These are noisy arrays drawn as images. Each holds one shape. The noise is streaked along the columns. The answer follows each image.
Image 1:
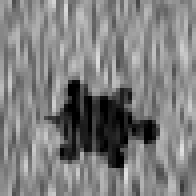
turtle
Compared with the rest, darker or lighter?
darker
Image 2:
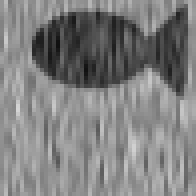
fish
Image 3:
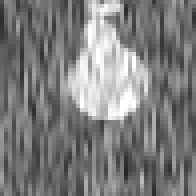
pear
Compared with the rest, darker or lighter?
lighter
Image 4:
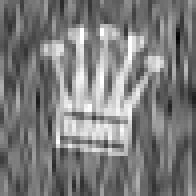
chess queen
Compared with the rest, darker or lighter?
lighter
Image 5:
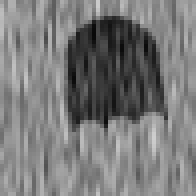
ghost
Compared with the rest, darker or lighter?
darker
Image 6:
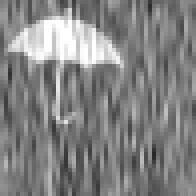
umbrella
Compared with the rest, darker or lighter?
lighter
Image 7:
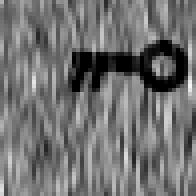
key
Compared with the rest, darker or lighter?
darker
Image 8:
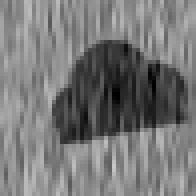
cloud
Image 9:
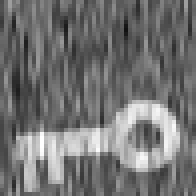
key
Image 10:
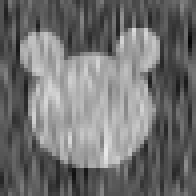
bear's head
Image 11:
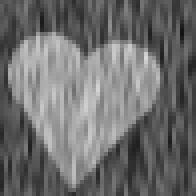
heart
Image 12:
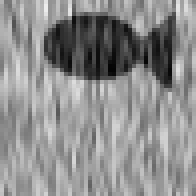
fish
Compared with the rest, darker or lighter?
darker
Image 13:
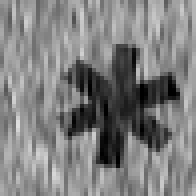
asterisk
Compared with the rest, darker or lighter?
darker
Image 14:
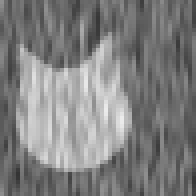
cat's head
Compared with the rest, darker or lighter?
lighter
